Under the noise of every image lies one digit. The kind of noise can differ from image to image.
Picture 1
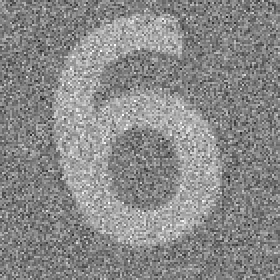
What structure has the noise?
independent entries
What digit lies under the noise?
6
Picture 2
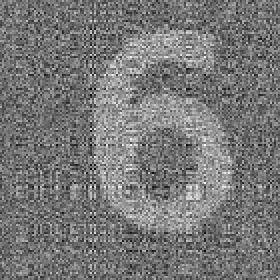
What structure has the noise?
low rank plus noise
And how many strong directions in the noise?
one
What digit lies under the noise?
6
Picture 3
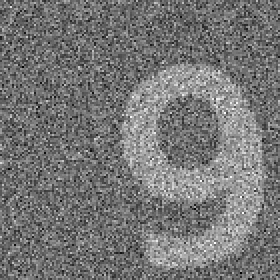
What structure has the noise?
independent entries
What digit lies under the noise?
9
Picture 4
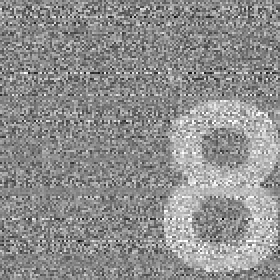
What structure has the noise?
rows of uneven size
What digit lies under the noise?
8
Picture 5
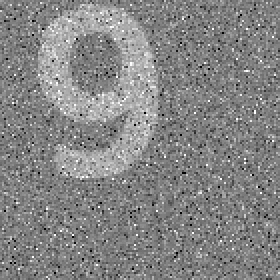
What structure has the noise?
heavy tails
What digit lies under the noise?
9
